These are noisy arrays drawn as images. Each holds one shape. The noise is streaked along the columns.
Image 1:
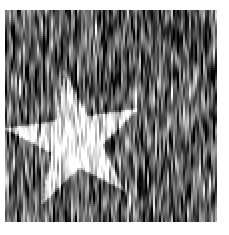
star
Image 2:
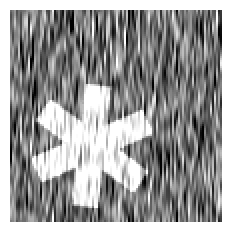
asterisk
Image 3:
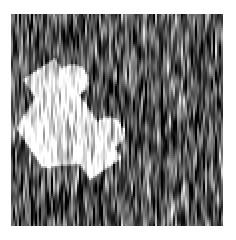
car
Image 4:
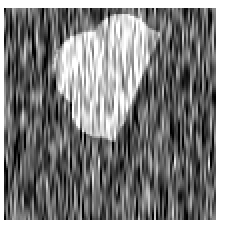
cloud
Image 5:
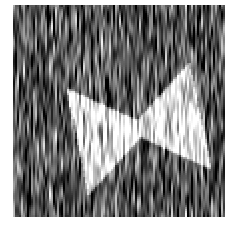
bow tie
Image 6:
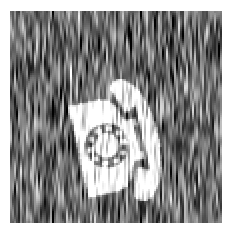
telephone
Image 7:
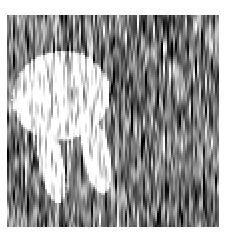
rabbit's head
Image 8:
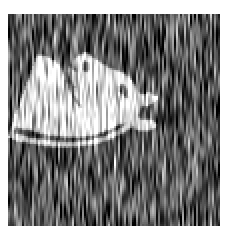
chess knight
